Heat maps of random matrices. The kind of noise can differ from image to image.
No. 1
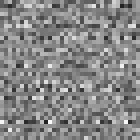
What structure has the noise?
rows of uneven size
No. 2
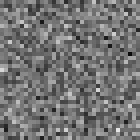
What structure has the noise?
independent entries
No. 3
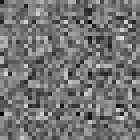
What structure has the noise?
low rank plus noise
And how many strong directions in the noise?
three or four
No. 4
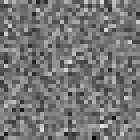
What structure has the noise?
independent entries
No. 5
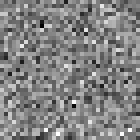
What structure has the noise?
independent entries
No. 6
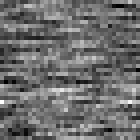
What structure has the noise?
streaked along the rows
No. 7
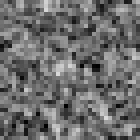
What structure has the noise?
blotchy
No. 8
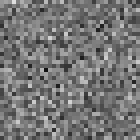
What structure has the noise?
independent entries
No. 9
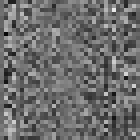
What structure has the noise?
columns of uneven size
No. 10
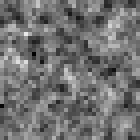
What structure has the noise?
blotchy
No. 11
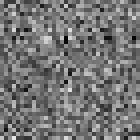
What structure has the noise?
low rank plus noise
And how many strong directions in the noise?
two
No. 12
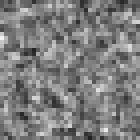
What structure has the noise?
blotchy
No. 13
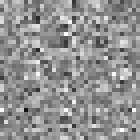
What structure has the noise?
low rank plus noise
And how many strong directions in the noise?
one
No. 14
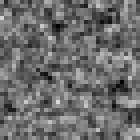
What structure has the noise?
blotchy
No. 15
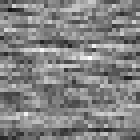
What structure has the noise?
streaked along the rows
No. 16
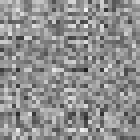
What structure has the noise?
low rank plus noise
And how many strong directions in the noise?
one
